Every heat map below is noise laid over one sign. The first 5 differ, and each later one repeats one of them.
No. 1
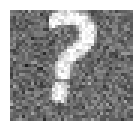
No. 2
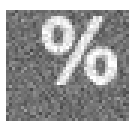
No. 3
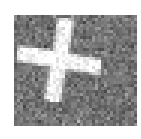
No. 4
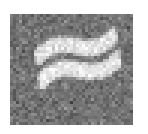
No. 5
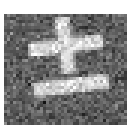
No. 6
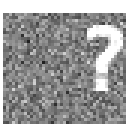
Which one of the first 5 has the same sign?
1
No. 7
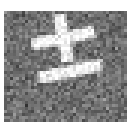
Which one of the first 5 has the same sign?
5
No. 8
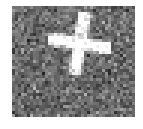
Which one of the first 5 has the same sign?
3
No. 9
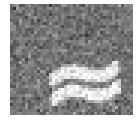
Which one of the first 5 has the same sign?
4
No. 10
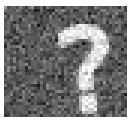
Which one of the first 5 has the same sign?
1
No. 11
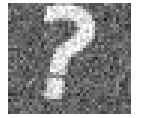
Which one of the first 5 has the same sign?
1
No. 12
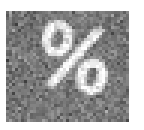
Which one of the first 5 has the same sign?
2
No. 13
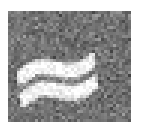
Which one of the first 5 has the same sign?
4
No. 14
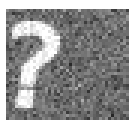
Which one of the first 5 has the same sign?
1
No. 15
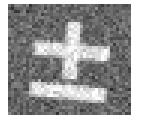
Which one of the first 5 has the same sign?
5
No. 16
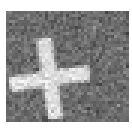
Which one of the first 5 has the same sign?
3
